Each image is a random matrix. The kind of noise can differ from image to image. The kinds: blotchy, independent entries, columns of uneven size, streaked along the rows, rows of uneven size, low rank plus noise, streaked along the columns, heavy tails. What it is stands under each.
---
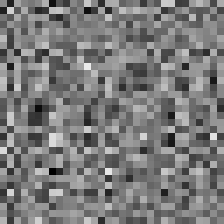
low rank plus noise
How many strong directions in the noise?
one
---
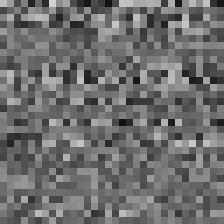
rows of uneven size
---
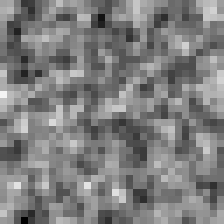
blotchy
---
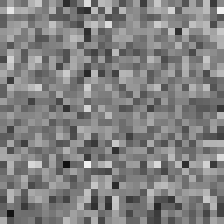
low rank plus noise
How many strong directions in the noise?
three or four
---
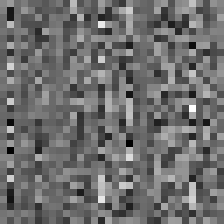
columns of uneven size
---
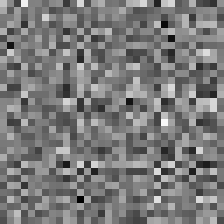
low rank plus noise
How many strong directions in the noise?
one
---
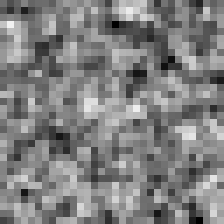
blotchy
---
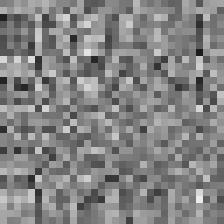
low rank plus noise
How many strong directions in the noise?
one
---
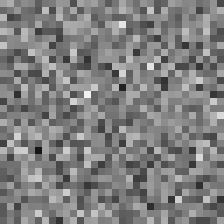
independent entries
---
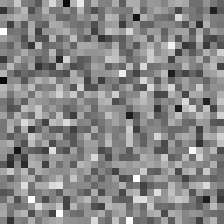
independent entries
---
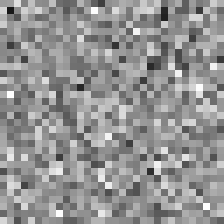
independent entries
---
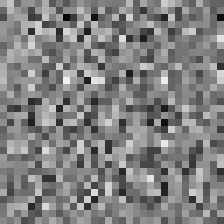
low rank plus noise
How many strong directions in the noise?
three or four
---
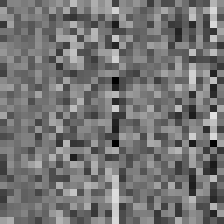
columns of uneven size
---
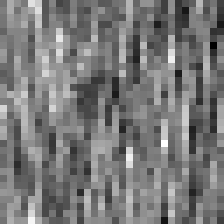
streaked along the columns
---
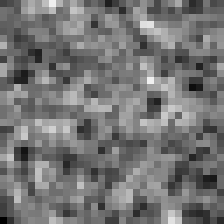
blotchy
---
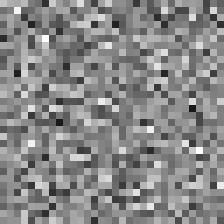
low rank plus noise
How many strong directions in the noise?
five to eight
